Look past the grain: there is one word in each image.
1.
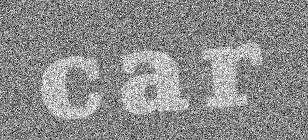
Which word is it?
car
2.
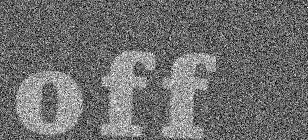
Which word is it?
off
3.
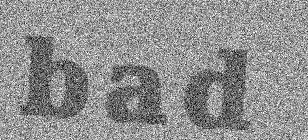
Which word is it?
bad
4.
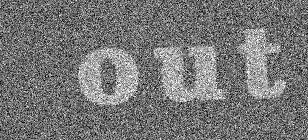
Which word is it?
out
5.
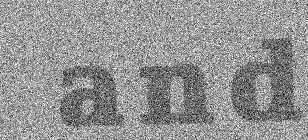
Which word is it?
and
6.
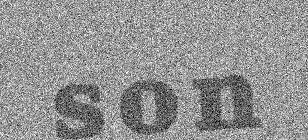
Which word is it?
son
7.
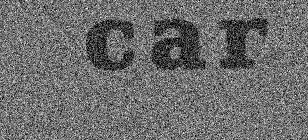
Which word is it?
car
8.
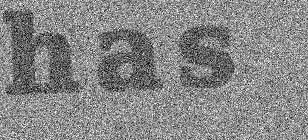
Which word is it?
has
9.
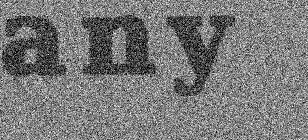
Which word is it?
any
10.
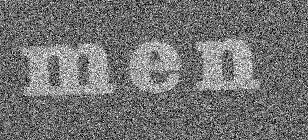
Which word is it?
men
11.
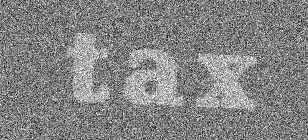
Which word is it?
tax
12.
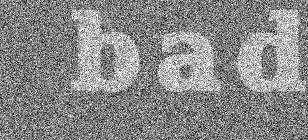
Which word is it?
bad
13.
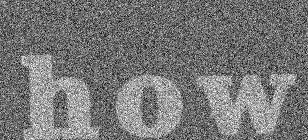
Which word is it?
how
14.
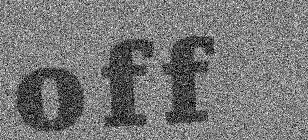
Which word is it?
off
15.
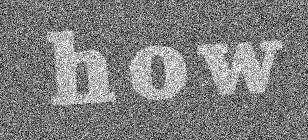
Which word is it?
how
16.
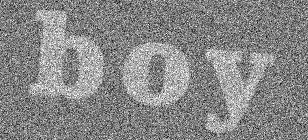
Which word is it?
boy
